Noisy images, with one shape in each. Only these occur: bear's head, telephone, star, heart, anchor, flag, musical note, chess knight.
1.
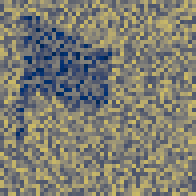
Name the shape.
flag
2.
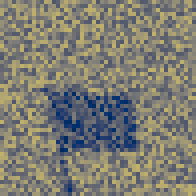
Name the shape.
flag
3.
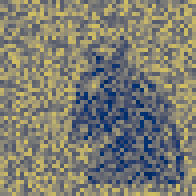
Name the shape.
chess knight
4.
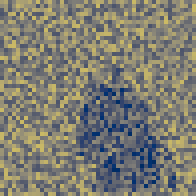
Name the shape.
chess knight
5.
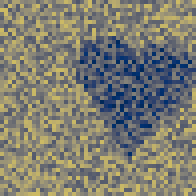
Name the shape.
heart
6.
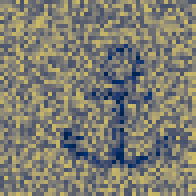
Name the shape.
anchor
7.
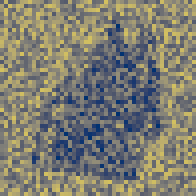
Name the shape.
chess knight
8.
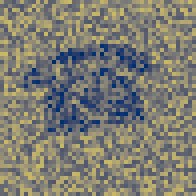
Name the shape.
telephone
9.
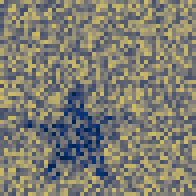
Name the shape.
star
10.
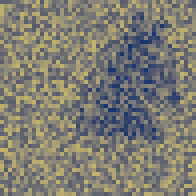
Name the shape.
chess knight
